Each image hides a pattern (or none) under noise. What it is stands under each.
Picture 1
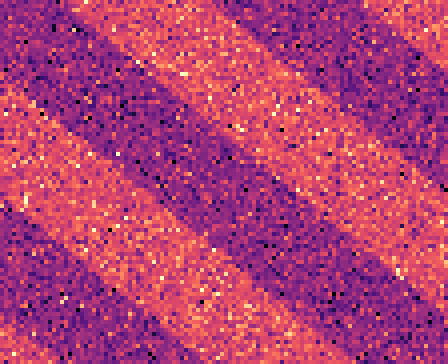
diagonal stripes
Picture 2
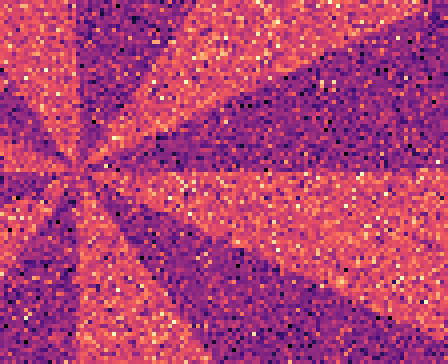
spokes from one point
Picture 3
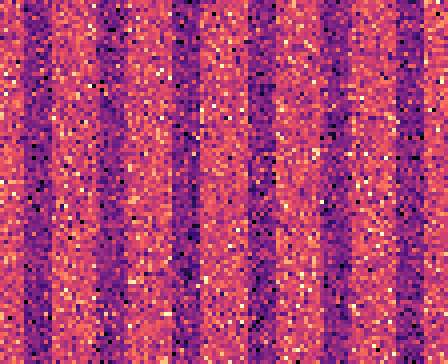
vertical stripes
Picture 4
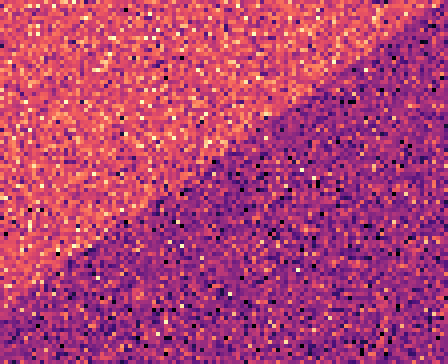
a sharp edge
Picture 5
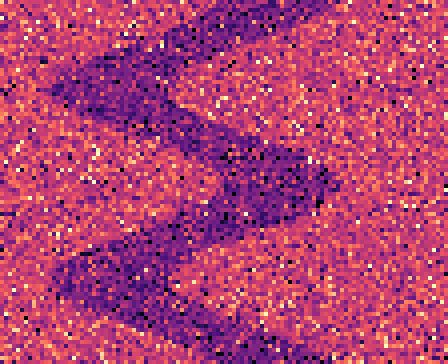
a wavy band
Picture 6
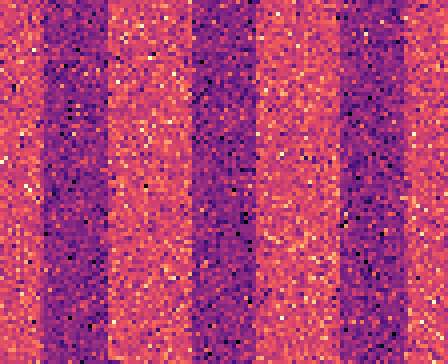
vertical stripes
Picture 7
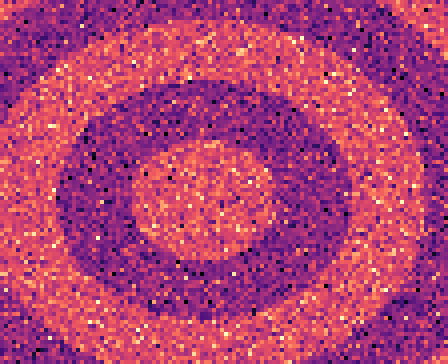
rings round one point
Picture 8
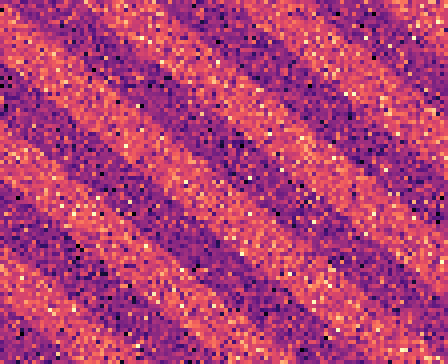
diagonal stripes
